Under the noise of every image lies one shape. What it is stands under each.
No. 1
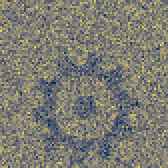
gear
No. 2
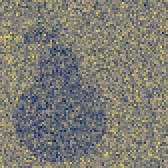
pear
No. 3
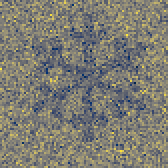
snowflake
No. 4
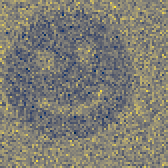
smiling face
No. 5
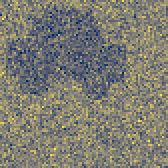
car
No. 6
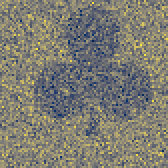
club
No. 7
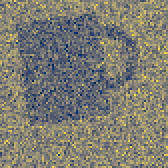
cup
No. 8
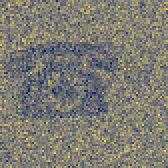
telephone
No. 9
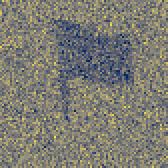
flag
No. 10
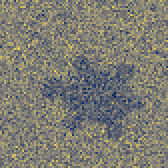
turtle
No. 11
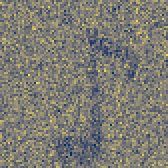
musical note
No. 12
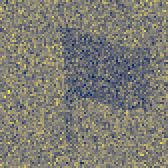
flag
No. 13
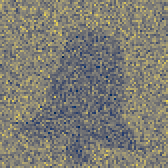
bell
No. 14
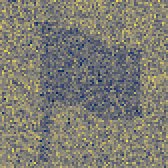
flag
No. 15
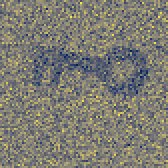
key
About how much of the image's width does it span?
two thirds
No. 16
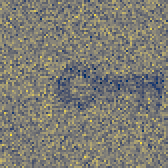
key
